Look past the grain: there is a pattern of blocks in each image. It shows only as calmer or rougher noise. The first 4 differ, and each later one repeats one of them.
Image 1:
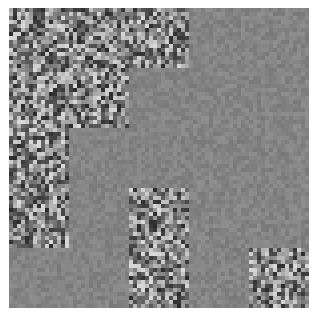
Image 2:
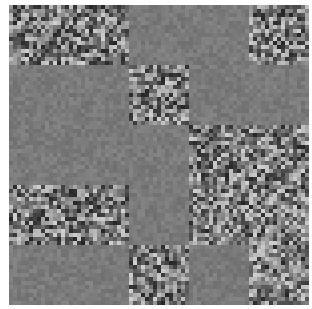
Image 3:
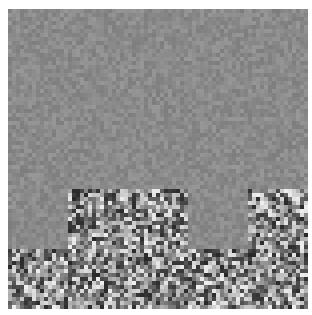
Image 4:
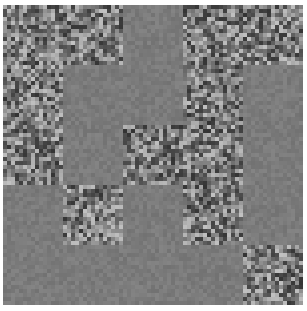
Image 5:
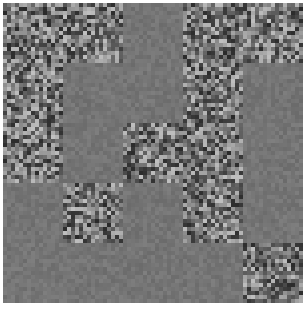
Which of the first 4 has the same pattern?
4
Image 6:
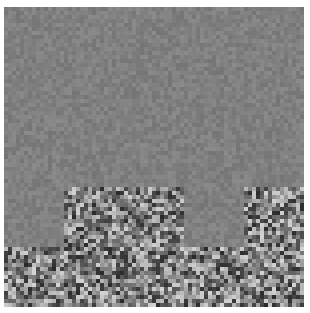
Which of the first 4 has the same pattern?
3
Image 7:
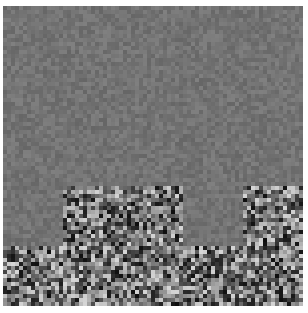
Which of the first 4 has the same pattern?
3
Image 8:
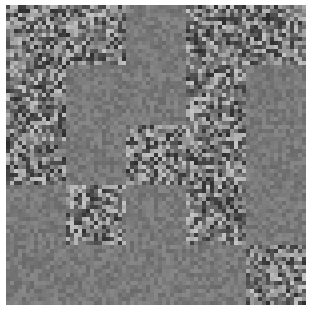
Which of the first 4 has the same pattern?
4
